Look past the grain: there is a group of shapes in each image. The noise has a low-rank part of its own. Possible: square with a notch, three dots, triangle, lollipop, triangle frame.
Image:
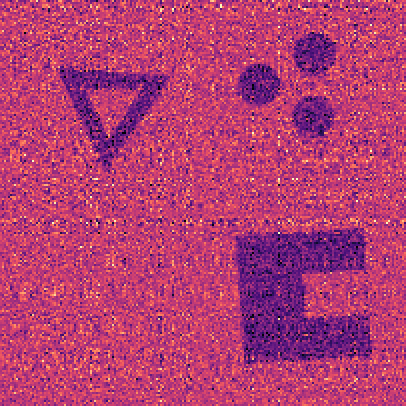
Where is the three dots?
top right
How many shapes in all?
3
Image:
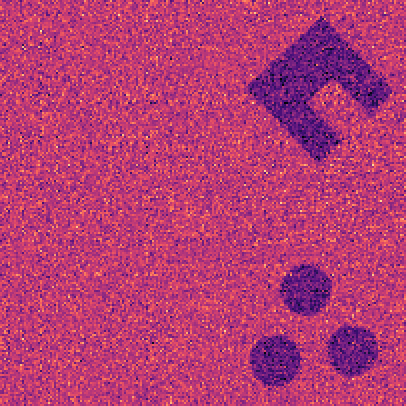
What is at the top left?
nothing
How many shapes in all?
2
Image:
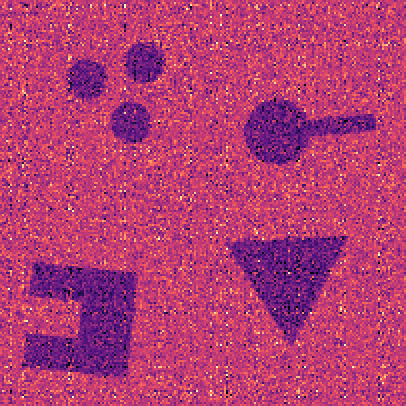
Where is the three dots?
top left
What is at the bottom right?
triangle
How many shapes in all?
4
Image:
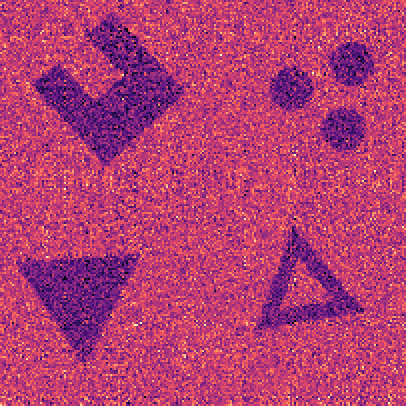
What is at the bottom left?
triangle
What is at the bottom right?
triangle frame
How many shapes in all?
4
